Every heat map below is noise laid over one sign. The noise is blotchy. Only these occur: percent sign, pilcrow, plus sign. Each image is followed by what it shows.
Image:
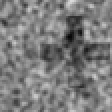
plus sign
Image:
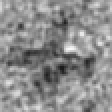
plus sign
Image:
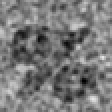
percent sign
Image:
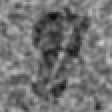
pilcrow
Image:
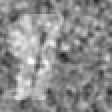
pilcrow
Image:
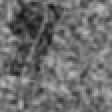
pilcrow
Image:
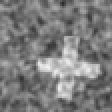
plus sign
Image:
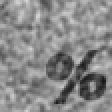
percent sign
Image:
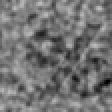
percent sign
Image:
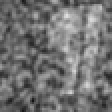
pilcrow
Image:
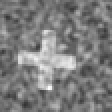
plus sign
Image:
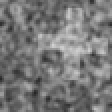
plus sign
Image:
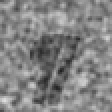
pilcrow
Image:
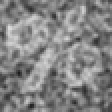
percent sign
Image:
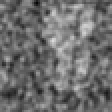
pilcrow
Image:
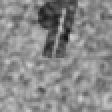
pilcrow
